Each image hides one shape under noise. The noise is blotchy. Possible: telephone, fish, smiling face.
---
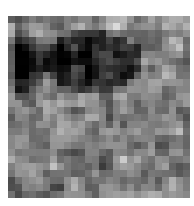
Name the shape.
fish
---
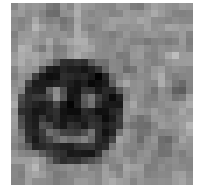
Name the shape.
smiling face
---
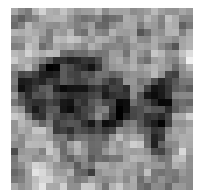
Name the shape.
fish
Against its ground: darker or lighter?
darker
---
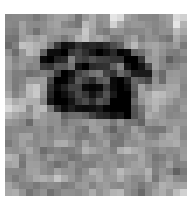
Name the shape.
telephone
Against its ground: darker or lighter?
darker
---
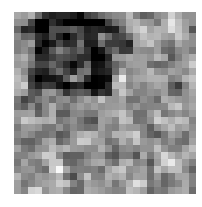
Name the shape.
telephone
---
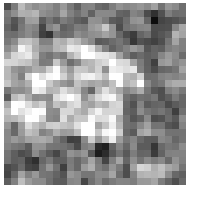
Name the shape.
telephone
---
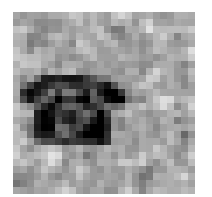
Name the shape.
telephone
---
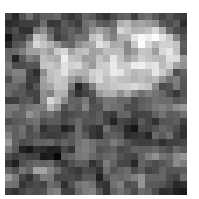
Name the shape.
fish
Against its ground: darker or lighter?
lighter
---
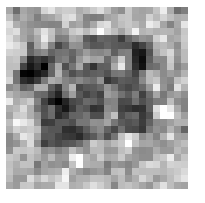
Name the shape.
telephone
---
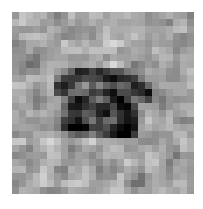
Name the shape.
telephone
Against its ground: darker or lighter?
darker
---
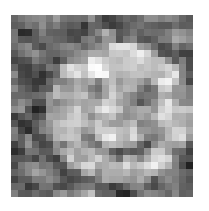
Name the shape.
smiling face
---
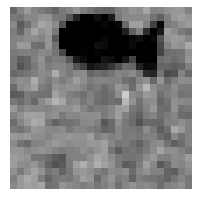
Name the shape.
fish
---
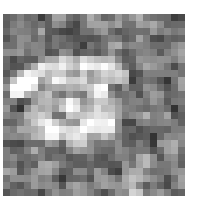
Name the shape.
telephone
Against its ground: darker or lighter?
lighter
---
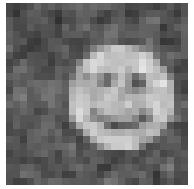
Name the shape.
smiling face
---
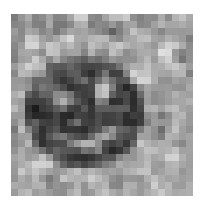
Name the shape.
smiling face
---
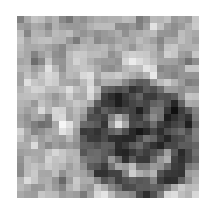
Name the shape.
smiling face
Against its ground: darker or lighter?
darker
